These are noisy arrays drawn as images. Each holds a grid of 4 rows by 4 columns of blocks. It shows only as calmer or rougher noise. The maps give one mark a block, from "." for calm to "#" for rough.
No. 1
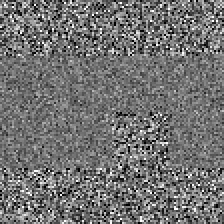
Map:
# # # #
. . . .
. . # .
# # # #
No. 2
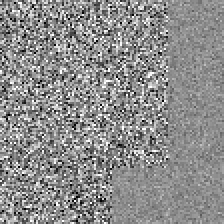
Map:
# # # .
# # # .
# # # .
# # . .
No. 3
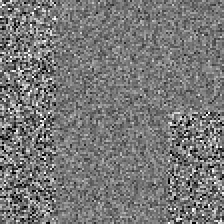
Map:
# . . .
# . . .
# . . #
# . . #
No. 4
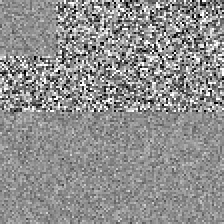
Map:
. # # #
# # # #
. . . .
. . . .
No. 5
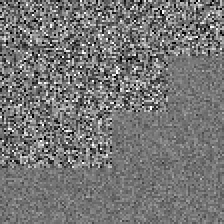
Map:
# # # #
# # # .
# # . .
. . . .
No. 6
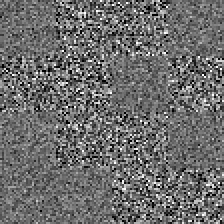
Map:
. # # .
# # . #
. # # .
. . # #
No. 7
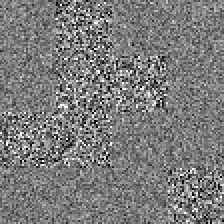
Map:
. # . .
. # # .
# # . .
. . . #
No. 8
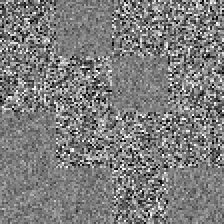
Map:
# . # #
# # . #
. # # #
. . # .
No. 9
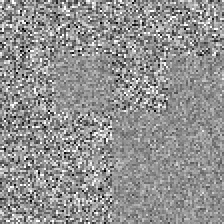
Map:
# # # #
# . # .
# # . .
# # . .
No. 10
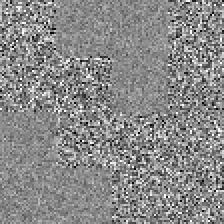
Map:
# . . #
# # . #
. # # #
. . # #
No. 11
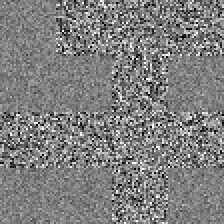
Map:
. # # #
. . # .
# # # #
. . # .
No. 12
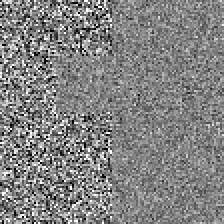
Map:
# # . .
# . . .
# # . .
# # . .
